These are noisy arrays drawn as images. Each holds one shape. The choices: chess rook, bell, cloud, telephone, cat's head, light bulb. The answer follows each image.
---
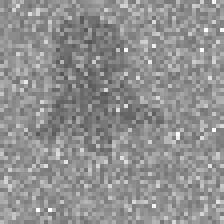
dark bell
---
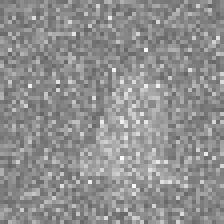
light bell
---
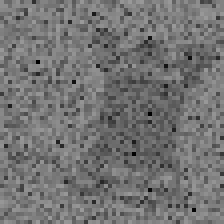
dark chess rook
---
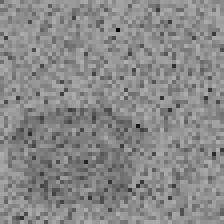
dark telephone
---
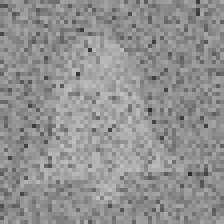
light bell
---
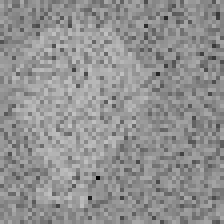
light light bulb
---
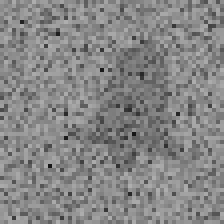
dark bell
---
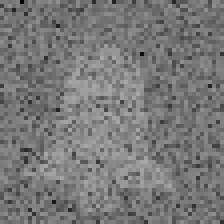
light bell
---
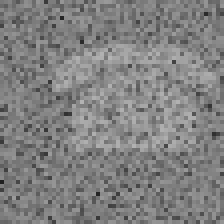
light telephone
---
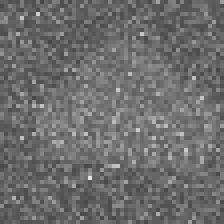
light cloud
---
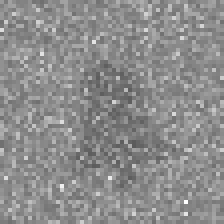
dark bell
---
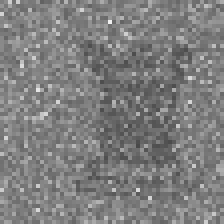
dark chess rook
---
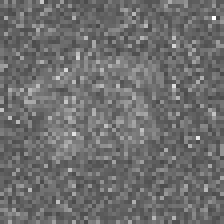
light telephone
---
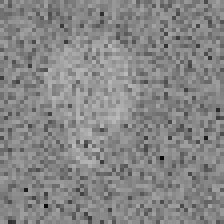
light light bulb
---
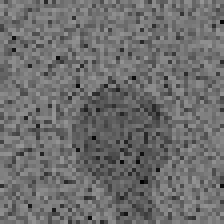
dark light bulb
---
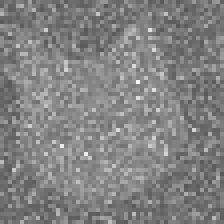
light cat's head
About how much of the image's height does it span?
nearly all
